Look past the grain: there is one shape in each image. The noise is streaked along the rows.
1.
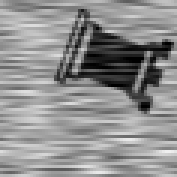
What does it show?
dark chess rook
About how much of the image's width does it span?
two thirds
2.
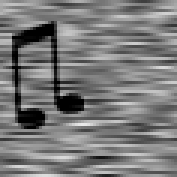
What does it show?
dark pair of musical notes
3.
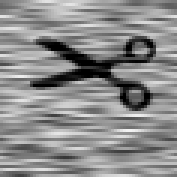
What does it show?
dark pair of scissors
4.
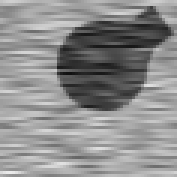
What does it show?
dark light bulb
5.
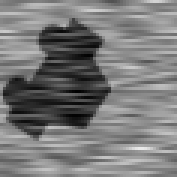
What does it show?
dark car
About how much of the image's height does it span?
two thirds
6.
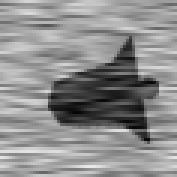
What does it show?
dark bell
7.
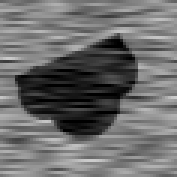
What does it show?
dark cloud
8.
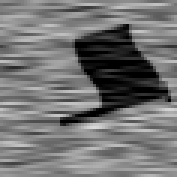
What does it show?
dark flag
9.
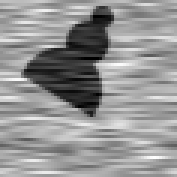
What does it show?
dark chess pawn
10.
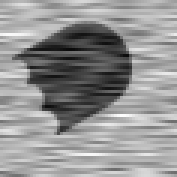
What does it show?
dark ghost
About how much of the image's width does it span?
two thirds
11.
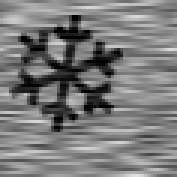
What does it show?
dark snowflake
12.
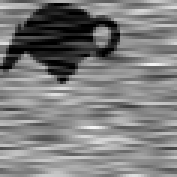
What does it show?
dark teapot
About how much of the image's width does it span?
two thirds
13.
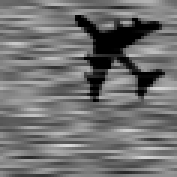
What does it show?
dark airplane
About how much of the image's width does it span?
half
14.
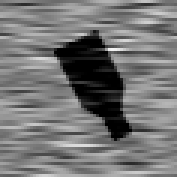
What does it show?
dark bottle
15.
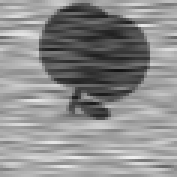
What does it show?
dark apple
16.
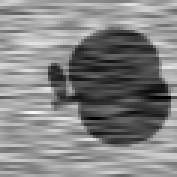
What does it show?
dark apple
